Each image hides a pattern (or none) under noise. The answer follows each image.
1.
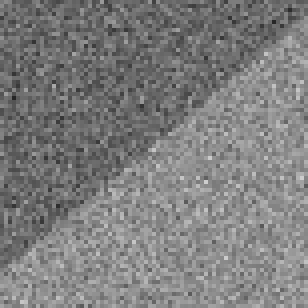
a sharp edge
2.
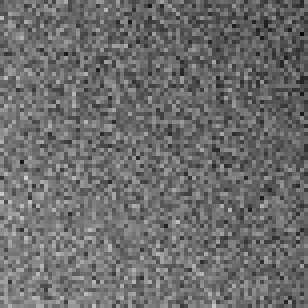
a smooth slope
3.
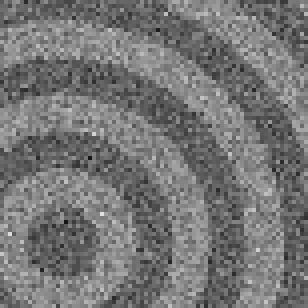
rings round one point
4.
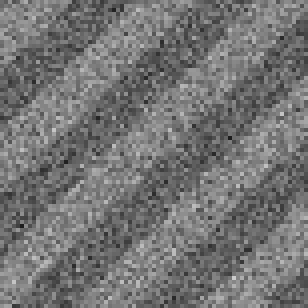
diagonal stripes
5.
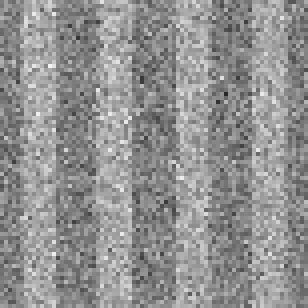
vertical stripes
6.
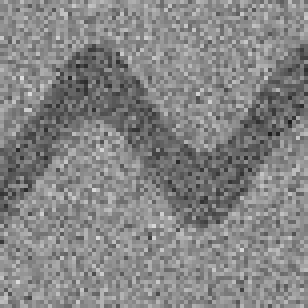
a wavy band
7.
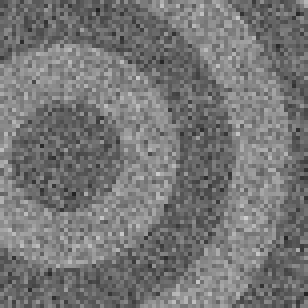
rings round one point
